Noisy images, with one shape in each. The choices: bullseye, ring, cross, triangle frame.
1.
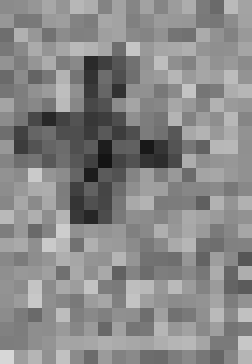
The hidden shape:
cross
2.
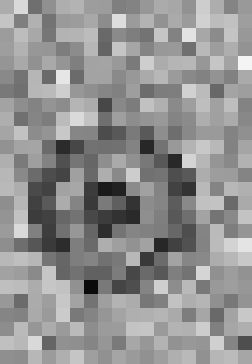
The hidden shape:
bullseye
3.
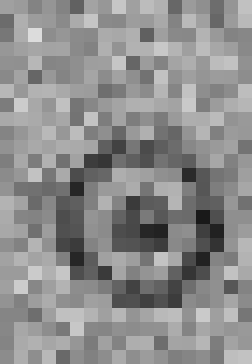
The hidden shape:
bullseye
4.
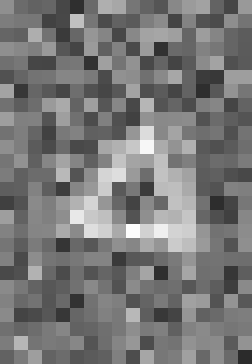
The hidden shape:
triangle frame
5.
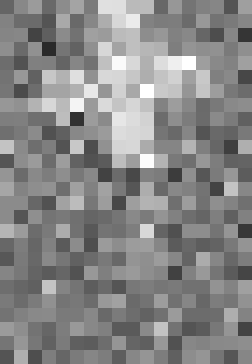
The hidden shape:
cross
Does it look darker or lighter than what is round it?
lighter
